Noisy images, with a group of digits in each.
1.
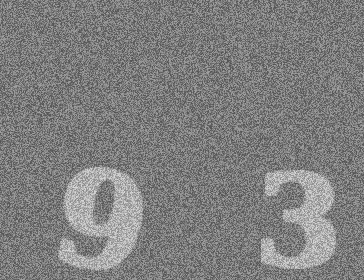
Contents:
bottom left: 9; bottom right: 3
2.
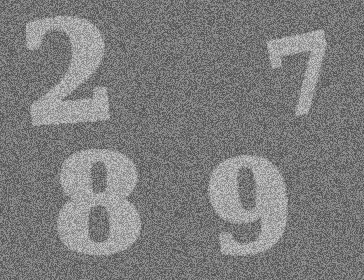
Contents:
top left: 2; top right: 7; bottom left: 8; bottom right: 9
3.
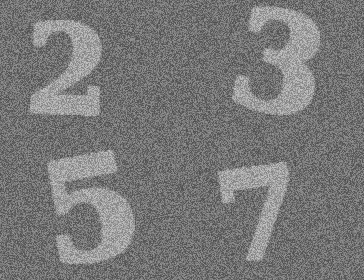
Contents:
top left: 2; top right: 3; bottom left: 5; bottom right: 7
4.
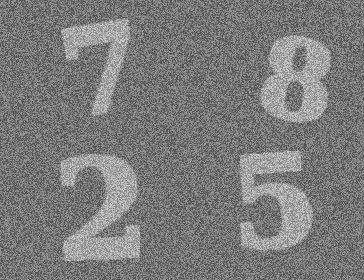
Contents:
top left: 7; top right: 8; bottom left: 2; bottom right: 5
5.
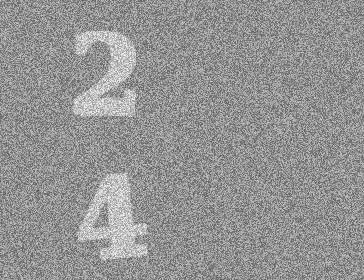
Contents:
top left: 2; bottom left: 4
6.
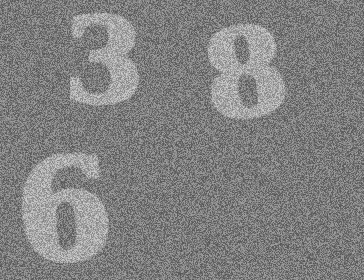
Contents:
top left: 3; top right: 8; bottom left: 6
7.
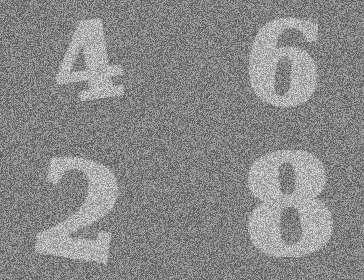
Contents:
top left: 4; top right: 6; bottom left: 2; bottom right: 8
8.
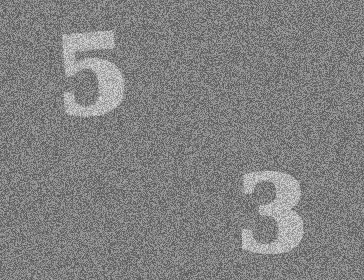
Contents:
top left: 5; bottom right: 3
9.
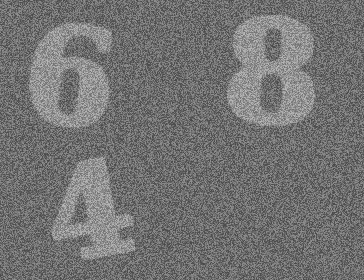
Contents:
top left: 6; top right: 8; bottom left: 4
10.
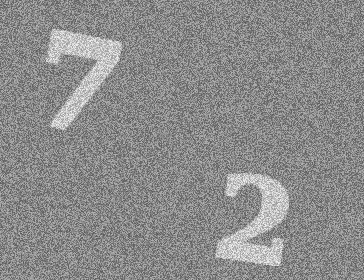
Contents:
top left: 7; bottom right: 2
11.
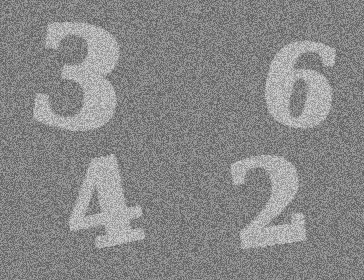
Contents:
top left: 3; top right: 6; bottom left: 4; bottom right: 2
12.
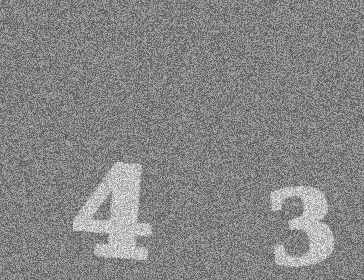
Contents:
bottom left: 4; bottom right: 3
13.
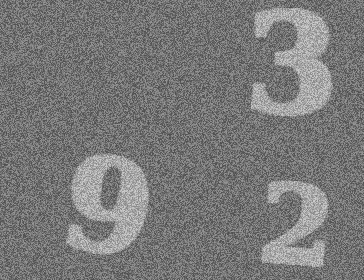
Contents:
top right: 3; bottom left: 9; bottom right: 2
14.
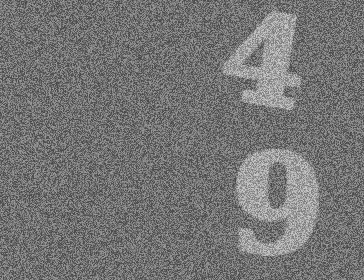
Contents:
top right: 4; bottom right: 9
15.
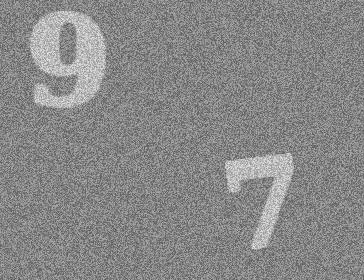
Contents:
top left: 9; bottom right: 7
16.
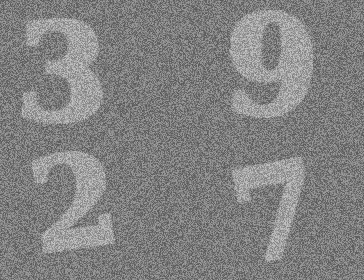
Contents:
top left: 3; top right: 9; bottom left: 2; bottom right: 7
